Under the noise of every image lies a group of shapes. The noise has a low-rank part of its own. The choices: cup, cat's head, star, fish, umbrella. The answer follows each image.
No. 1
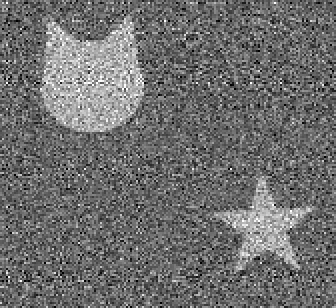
top left: light cat's head; bottom right: light star
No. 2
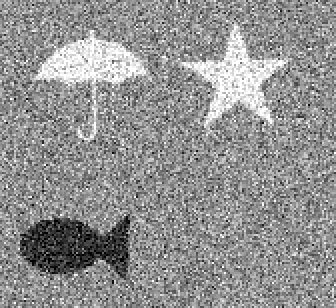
top left: light umbrella; top right: light star; bottom left: dark fish
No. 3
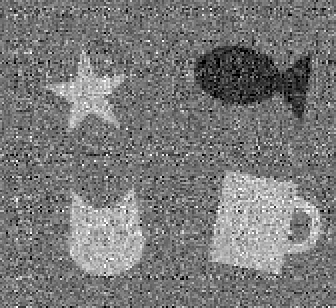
top left: light star; top right: dark fish; bottom left: light cat's head; bottom right: light cup
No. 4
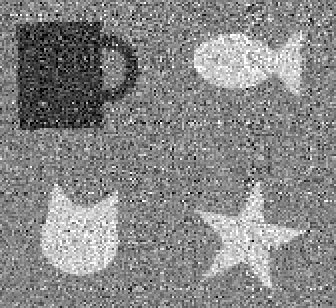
top left: dark cup; top right: light fish; bottom left: light cat's head; bottom right: light star
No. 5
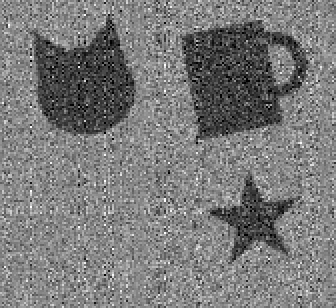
top left: dark cat's head; top right: dark cup; bottom right: dark star
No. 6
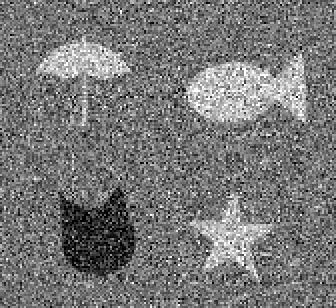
top left: light umbrella; top right: light fish; bottom left: dark cat's head; bottom right: light star
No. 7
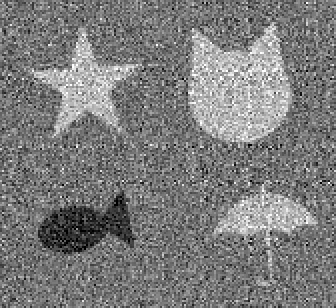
top left: light star; top right: light cat's head; bottom left: dark fish; bottom right: light umbrella
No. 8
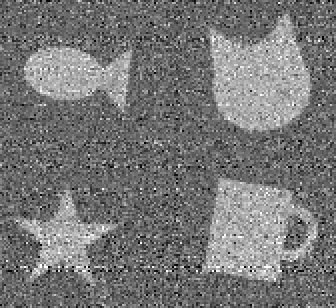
top left: light fish; top right: light cat's head; bottom left: light star; bottom right: light cup
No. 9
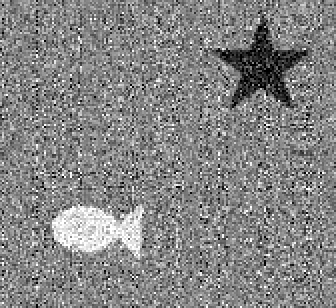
top right: dark star; bottom left: light fish
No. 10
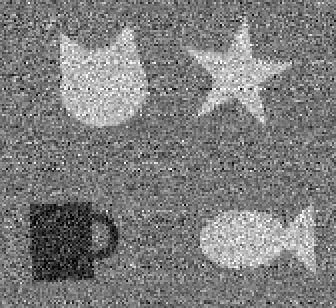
top left: light cat's head; top right: light star; bottom left: dark cup; bottom right: light fish
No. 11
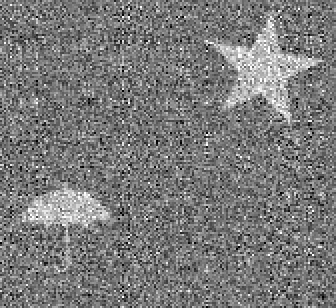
top right: light star; bottom left: light umbrella
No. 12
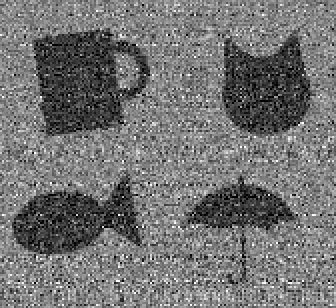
top left: dark cup; top right: dark cat's head; bottom left: dark fish; bottom right: dark umbrella
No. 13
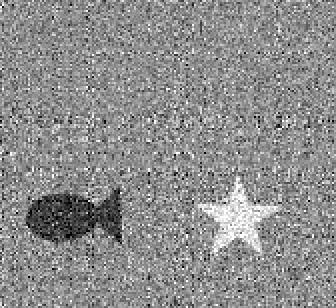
bottom left: dark fish; bottom right: light star
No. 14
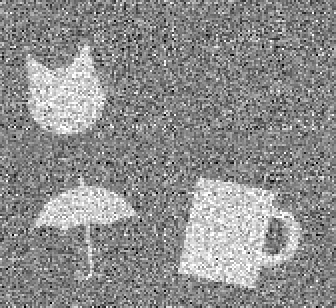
top left: light cat's head; bottom left: light umbrella; bottom right: light cup
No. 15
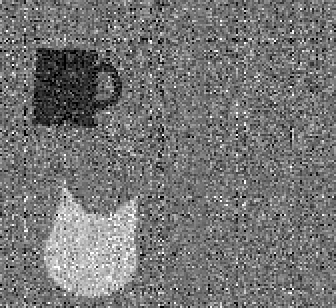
top left: dark cup; bottom left: light cat's head
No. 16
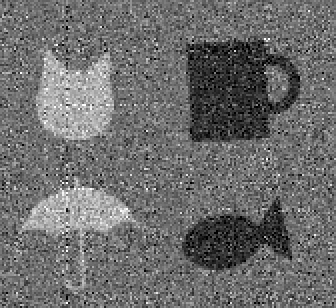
top left: light cat's head; top right: dark cup; bottom left: light umbrella; bottom right: dark fish
